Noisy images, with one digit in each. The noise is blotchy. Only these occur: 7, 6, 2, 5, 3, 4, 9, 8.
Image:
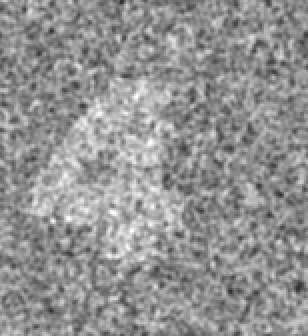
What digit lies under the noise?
4
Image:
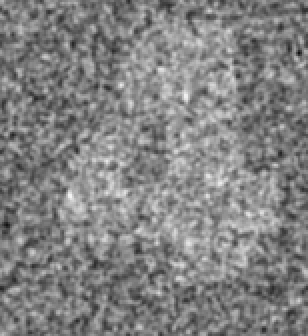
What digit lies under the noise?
4
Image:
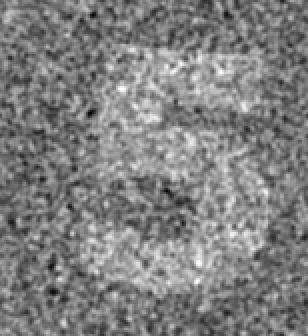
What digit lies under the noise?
5
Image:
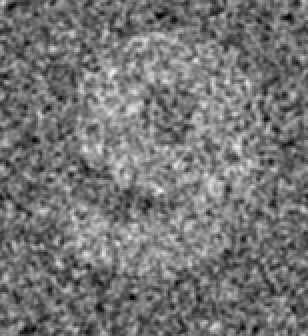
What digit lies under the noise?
9
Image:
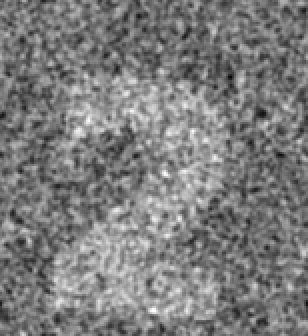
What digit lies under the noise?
2
